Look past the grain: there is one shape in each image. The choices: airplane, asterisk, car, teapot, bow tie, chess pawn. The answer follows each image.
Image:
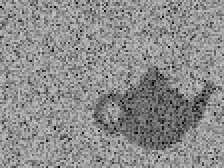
dark teapot
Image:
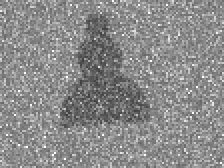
dark chess pawn
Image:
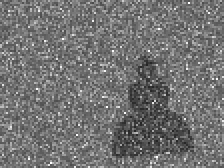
dark chess pawn
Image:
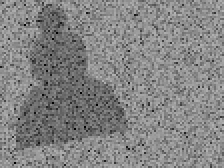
dark chess pawn
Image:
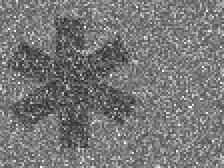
dark asterisk
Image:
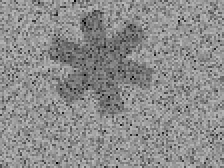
dark asterisk
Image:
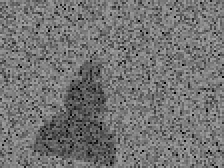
dark chess pawn
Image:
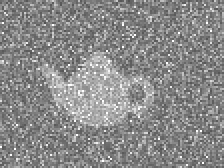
light teapot
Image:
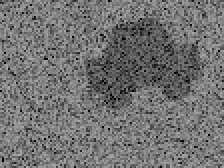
dark car
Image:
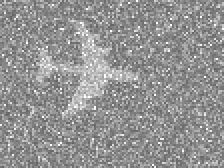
light airplane
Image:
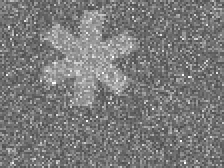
light asterisk
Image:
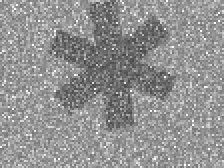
dark asterisk
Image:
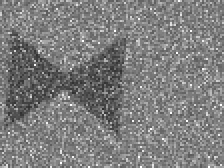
dark bow tie
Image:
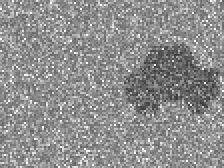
dark car, middle right
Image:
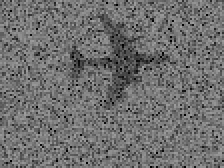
dark airplane
